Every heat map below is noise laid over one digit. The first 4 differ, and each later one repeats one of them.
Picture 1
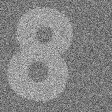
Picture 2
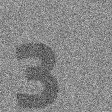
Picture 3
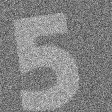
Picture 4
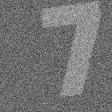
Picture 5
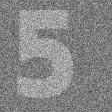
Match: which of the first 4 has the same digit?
3
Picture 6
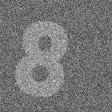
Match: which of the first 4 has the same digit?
1
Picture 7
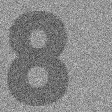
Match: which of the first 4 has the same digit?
1
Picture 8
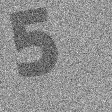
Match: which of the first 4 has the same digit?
3
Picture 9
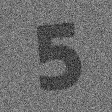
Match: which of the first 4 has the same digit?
3
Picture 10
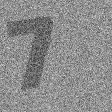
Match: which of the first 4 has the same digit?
4
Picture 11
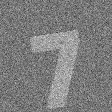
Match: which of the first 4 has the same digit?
4
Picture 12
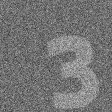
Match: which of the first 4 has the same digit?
2
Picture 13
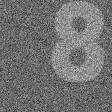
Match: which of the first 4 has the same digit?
1
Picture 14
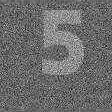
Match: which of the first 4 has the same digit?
3
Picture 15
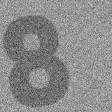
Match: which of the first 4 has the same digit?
1
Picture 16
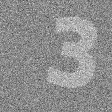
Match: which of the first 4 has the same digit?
2
